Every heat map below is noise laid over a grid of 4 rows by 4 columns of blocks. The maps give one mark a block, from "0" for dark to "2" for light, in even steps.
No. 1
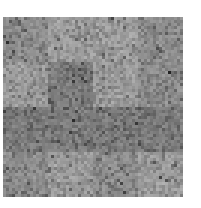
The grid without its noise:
1 2 2 1
2 0 2 1
0 0 0 0
1 2 1 2
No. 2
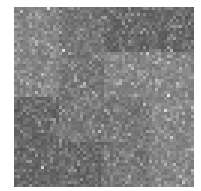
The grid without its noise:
2 1 0 0
2 1 2 2
0 1 1 2
0 0 1 2
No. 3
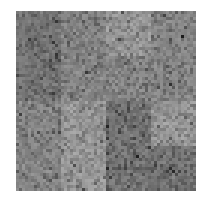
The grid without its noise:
0 1 2 1
0 1 1 1
1 2 0 2
1 2 0 0
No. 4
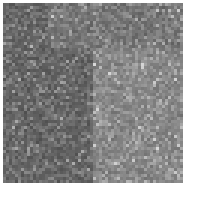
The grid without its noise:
0 1 1 1
0 0 2 2
0 0 2 2
0 0 2 2
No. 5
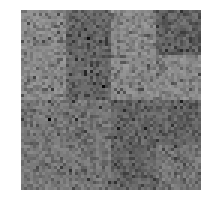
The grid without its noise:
2 0 2 0
2 0 2 2
1 1 0 0
1 1 0 1
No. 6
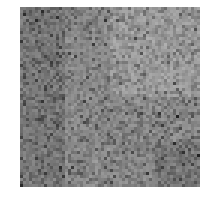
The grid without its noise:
0 1 2 2
0 1 2 2
0 1 1 1
0 1 1 0
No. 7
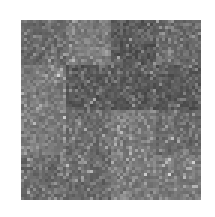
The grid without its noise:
1 2 0 1
2 0 0 0
2 1 2 1
1 1 2 2
